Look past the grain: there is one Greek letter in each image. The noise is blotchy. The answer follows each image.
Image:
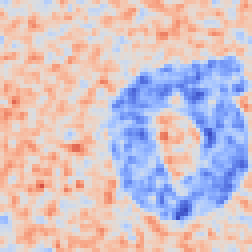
sigma
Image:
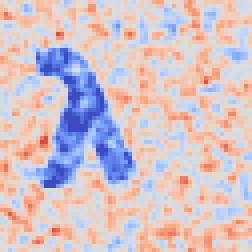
lambda
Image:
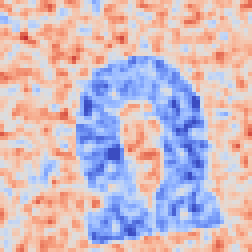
omega
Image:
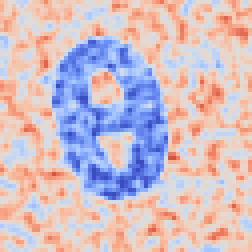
theta
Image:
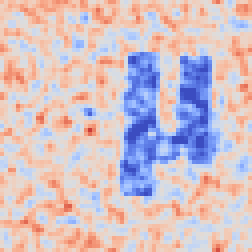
mu
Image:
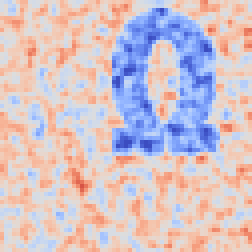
omega
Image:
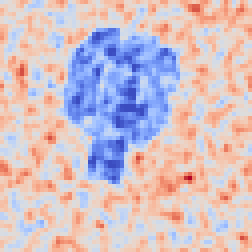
phi
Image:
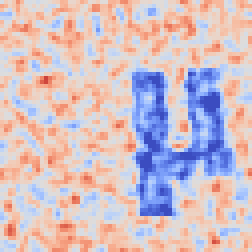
mu
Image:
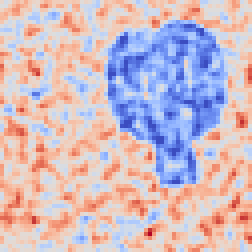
phi
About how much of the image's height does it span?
two thirds
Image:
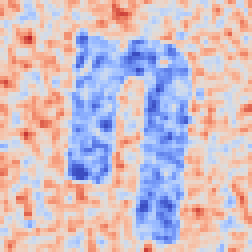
eta
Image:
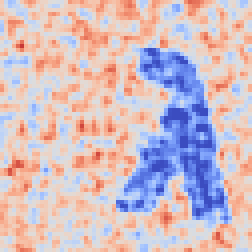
lambda
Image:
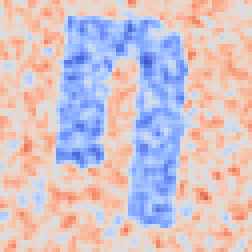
eta
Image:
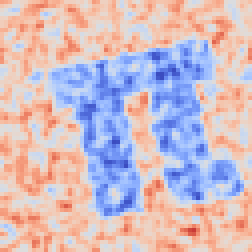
pi
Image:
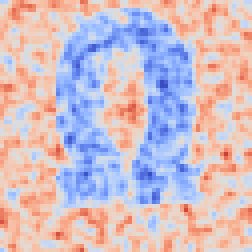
omega
